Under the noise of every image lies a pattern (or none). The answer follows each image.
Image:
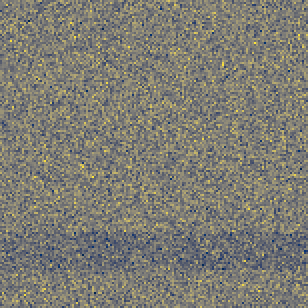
one horizontal stripe
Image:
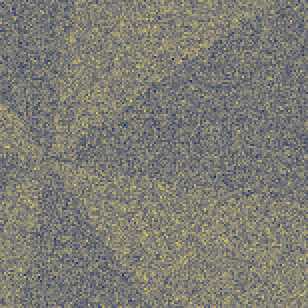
spokes from one point
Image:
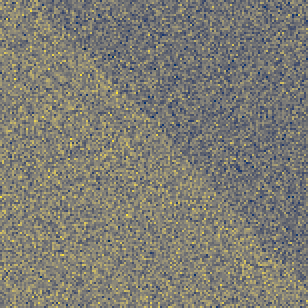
a sharp edge
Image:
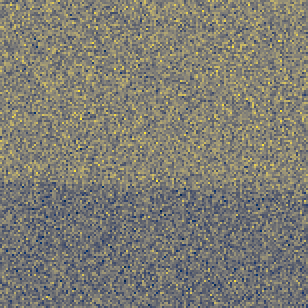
a sharp edge
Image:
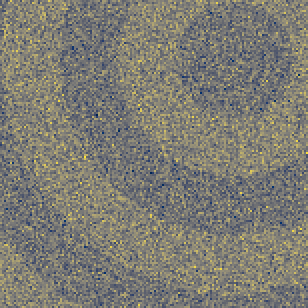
rings round one point
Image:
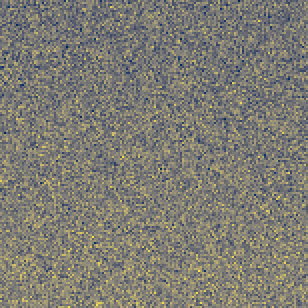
a smooth slope
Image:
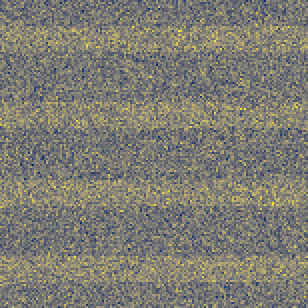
horizontal stripes
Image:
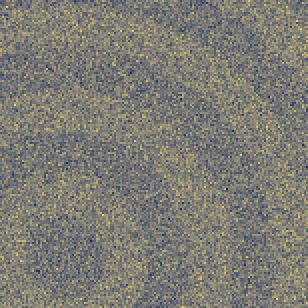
rings round one point
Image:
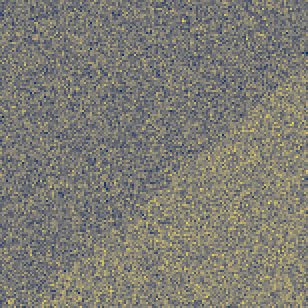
a sharp edge
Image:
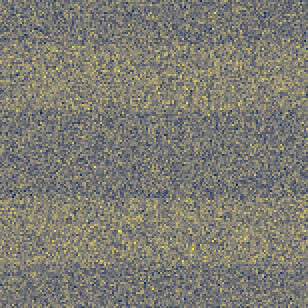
horizontal stripes
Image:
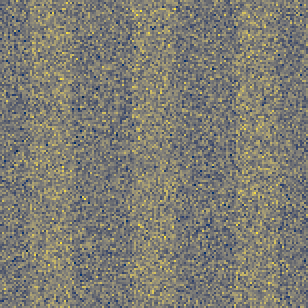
vertical stripes
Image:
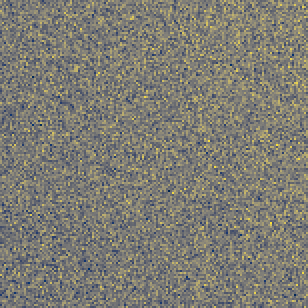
a smooth slope
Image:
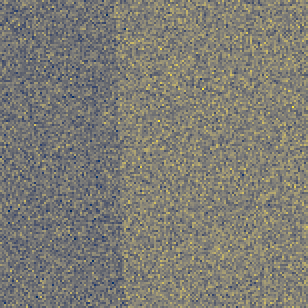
a sharp edge
